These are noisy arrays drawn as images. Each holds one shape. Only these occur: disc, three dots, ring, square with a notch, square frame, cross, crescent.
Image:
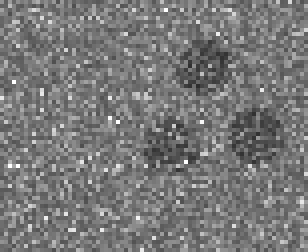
three dots
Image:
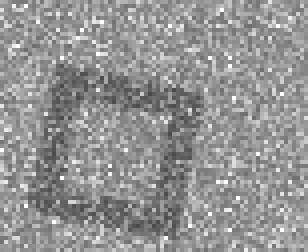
square frame
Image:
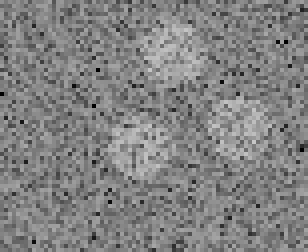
three dots
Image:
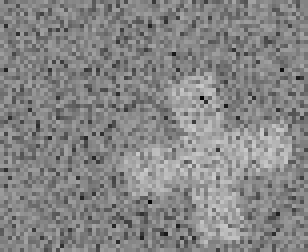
cross
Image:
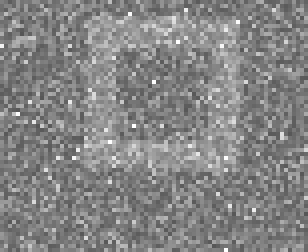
square frame
